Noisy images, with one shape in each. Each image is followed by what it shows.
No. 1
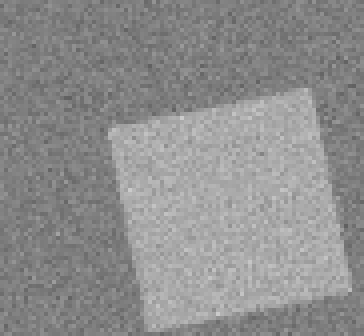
light square
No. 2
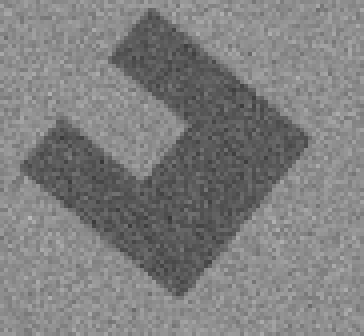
dark square with a notch
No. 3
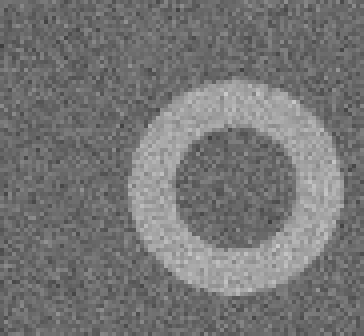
light ring
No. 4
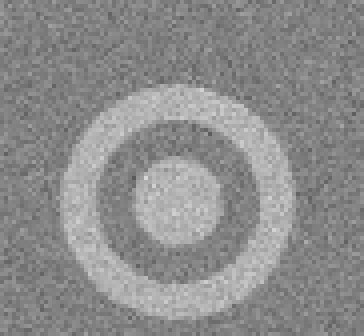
light bullseye
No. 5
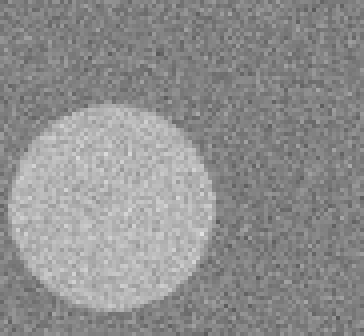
light disc
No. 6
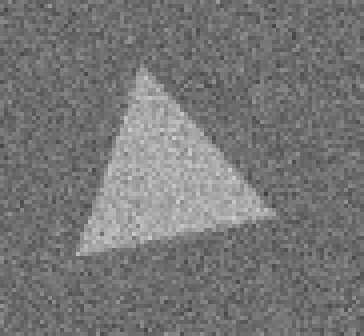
light triangle
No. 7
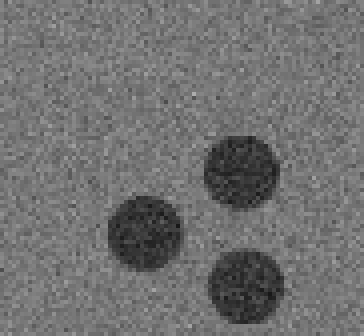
dark three dots
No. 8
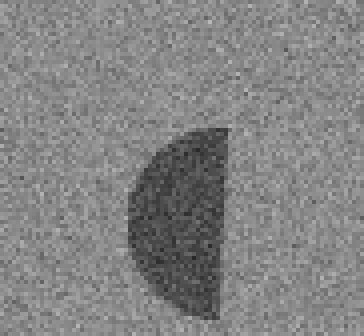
dark half disc
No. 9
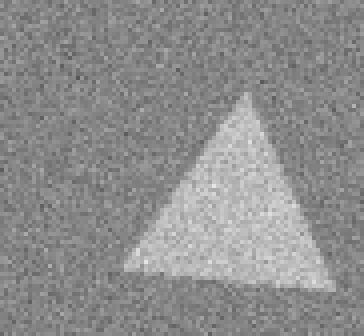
light triangle
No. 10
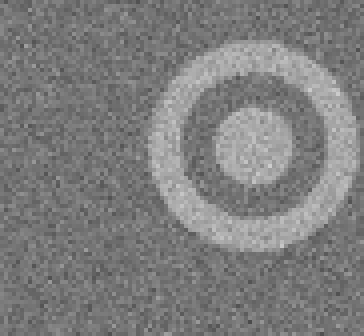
light bullseye
